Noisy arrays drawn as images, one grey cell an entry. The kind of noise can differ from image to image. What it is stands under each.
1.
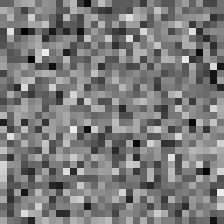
independent entries
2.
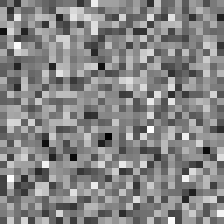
low rank plus noise
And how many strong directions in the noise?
five to eight
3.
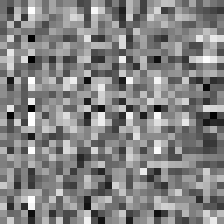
low rank plus noise
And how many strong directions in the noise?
one
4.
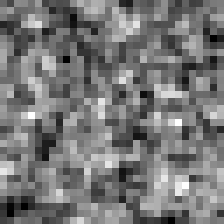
blotchy
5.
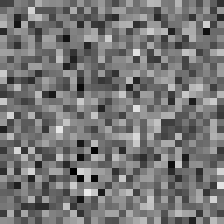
independent entries
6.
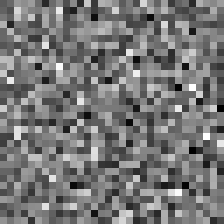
independent entries
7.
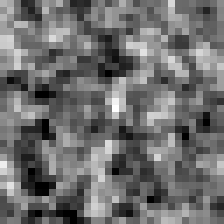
blotchy
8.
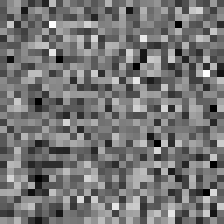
low rank plus noise
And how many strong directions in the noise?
five to eight
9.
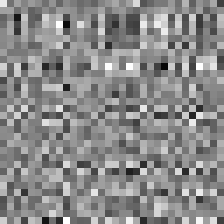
low rank plus noise
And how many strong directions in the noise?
one
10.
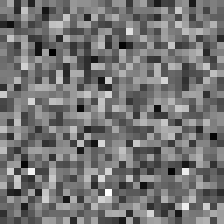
independent entries
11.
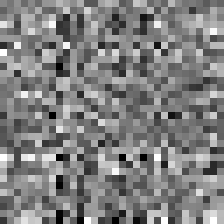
low rank plus noise
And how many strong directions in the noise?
two
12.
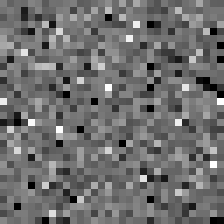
heavy tails
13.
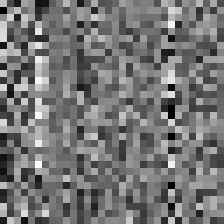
columns of uneven size
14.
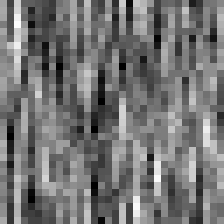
streaked along the columns
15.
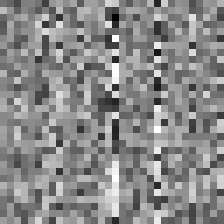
columns of uneven size
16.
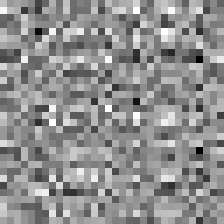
low rank plus noise
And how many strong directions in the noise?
two
